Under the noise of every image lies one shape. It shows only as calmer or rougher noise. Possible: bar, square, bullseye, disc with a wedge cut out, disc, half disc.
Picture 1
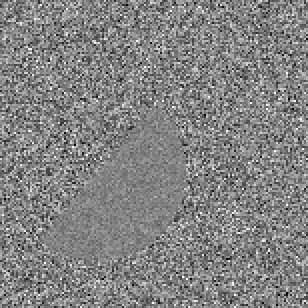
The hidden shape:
half disc
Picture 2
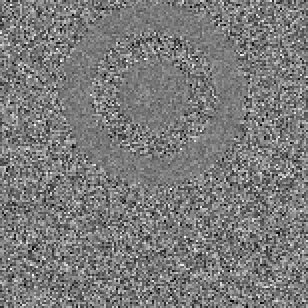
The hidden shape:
bullseye
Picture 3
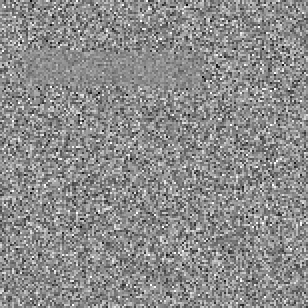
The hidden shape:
bar
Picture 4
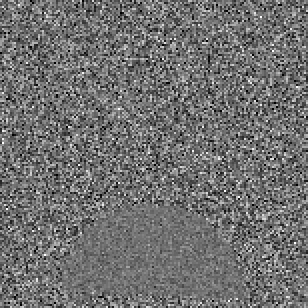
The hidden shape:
half disc
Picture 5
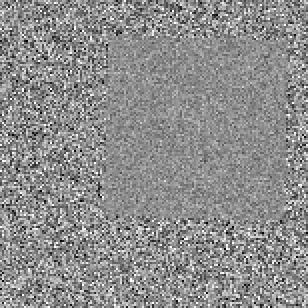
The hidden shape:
square
